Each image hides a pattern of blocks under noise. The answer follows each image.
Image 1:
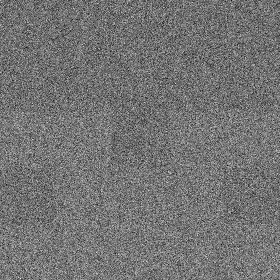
left and right mirror each other
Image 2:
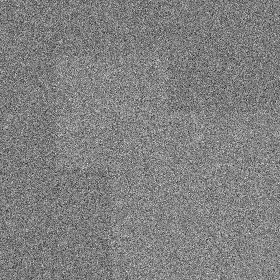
mirrored about the diagonal from the top left
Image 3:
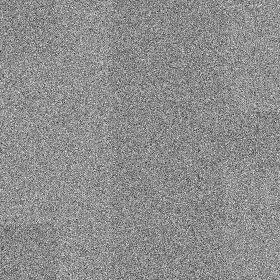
top and bottom mirror each other
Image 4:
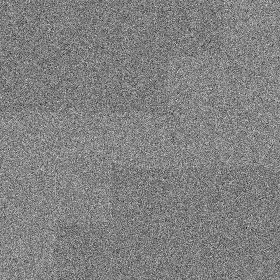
the same after a half turn
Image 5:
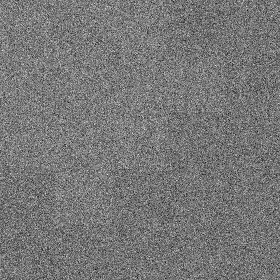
mirrored about the diagonal from the top left
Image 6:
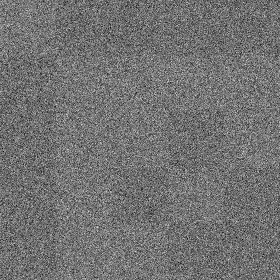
mirrored about the diagonal from the top left
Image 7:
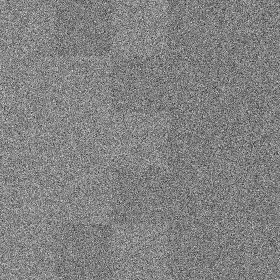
top and bottom mirror each other
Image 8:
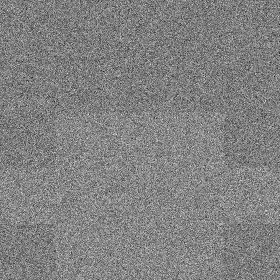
left and right mirror each other
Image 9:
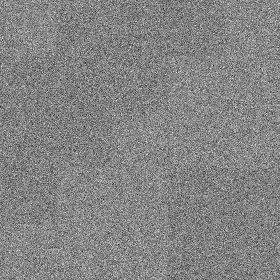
mirrored about the diagonal from the top left
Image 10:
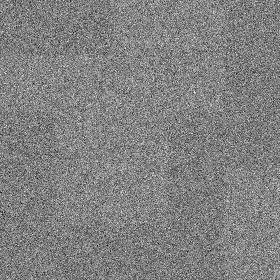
no symmetry
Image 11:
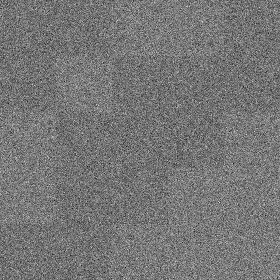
mirrored about the diagonal from the top left
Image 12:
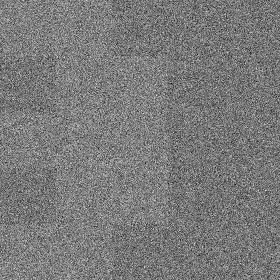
top and bottom mirror each other
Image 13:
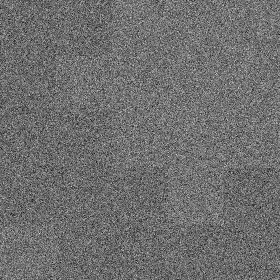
mirrored about the diagonal from the bottom left
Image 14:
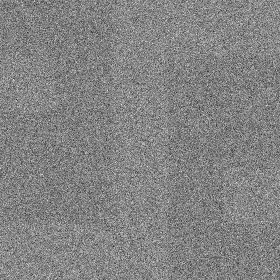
the same after a half turn
